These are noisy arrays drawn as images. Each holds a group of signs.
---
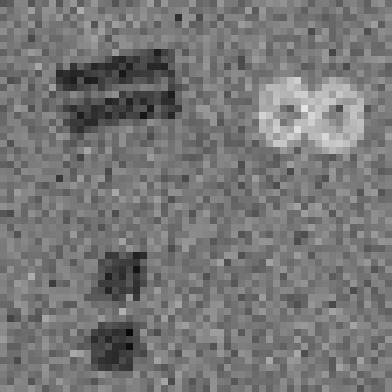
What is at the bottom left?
colon
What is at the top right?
infinity sign
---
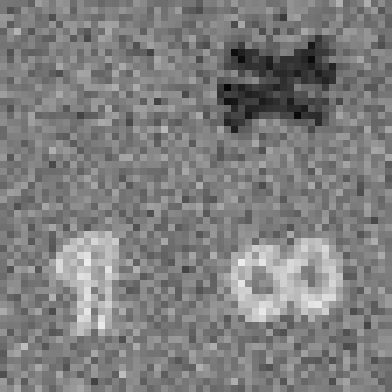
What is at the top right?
not-equal sign
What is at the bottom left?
pilcrow
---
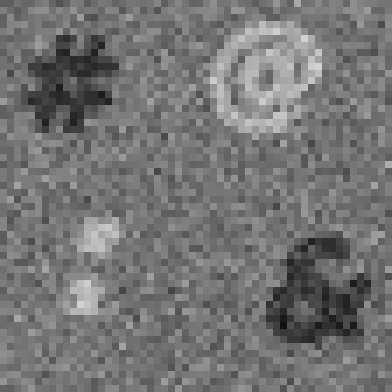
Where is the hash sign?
top left
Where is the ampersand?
bottom right
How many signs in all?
4
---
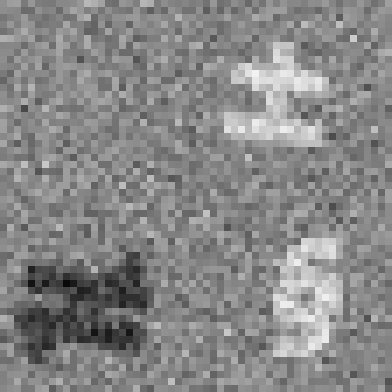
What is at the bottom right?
section sign
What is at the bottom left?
not-equal sign
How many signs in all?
3
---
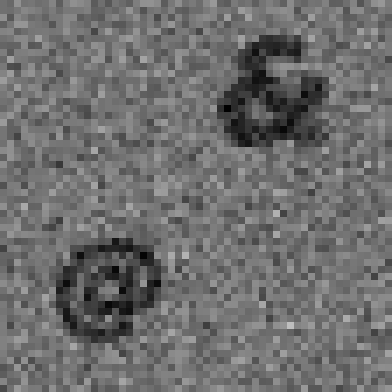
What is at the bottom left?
at sign
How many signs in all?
2
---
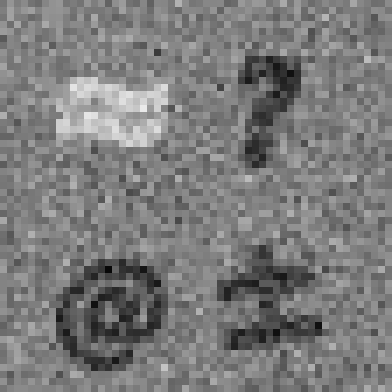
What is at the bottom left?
at sign
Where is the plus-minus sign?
bottom right
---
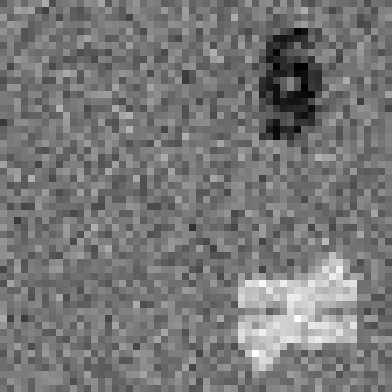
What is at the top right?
section sign
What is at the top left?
nothing
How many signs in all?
2
